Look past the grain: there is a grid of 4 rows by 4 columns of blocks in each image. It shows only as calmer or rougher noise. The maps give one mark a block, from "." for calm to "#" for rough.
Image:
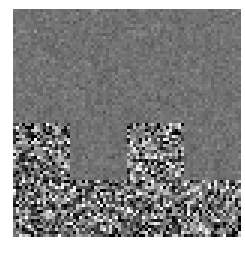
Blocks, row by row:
. . . .
. . . .
# . # .
# # # #
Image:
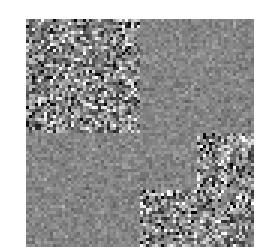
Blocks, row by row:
# # . .
# # . .
. . . #
. . # #
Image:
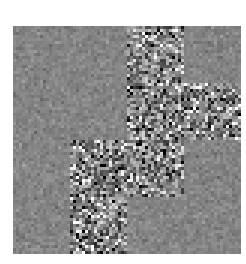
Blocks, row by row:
. . # .
. . # #
. # # .
. # . .
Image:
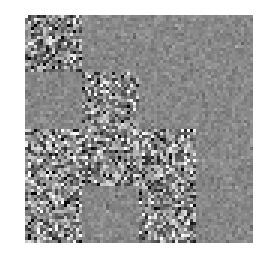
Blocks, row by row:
# . . .
. # . .
# # # .
# . # .
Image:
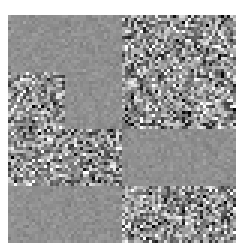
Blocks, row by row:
. . # #
# . # #
# # . .
. . # #
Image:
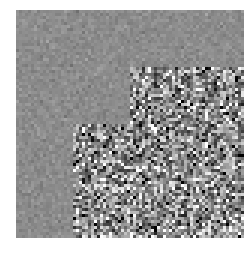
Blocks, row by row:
. . . .
. . # #
. # # #
. # # #
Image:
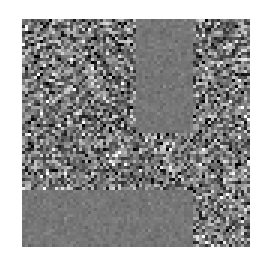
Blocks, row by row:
# # . #
# # . #
# # # #
. . . #
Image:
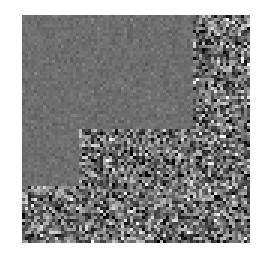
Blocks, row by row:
. . . #
. . . #
. # # #
# # # #
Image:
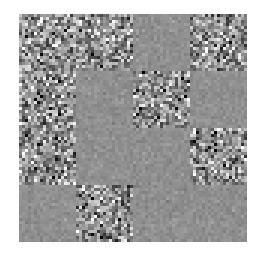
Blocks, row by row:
# # . #
# . # .
# . . #
. # . .
